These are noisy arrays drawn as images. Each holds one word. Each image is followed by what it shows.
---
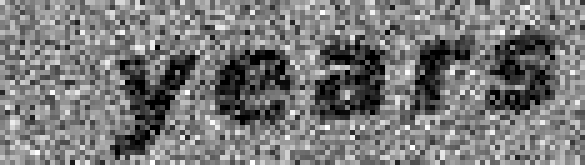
years
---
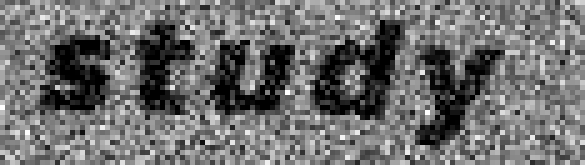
study
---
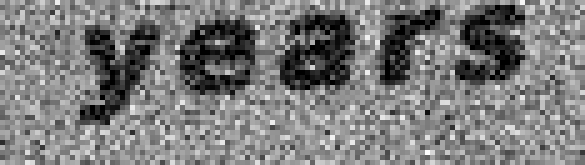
years
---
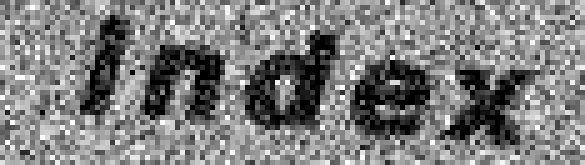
index
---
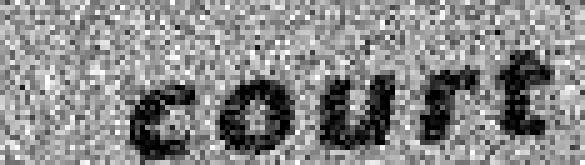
court
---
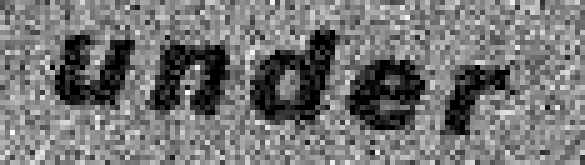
under
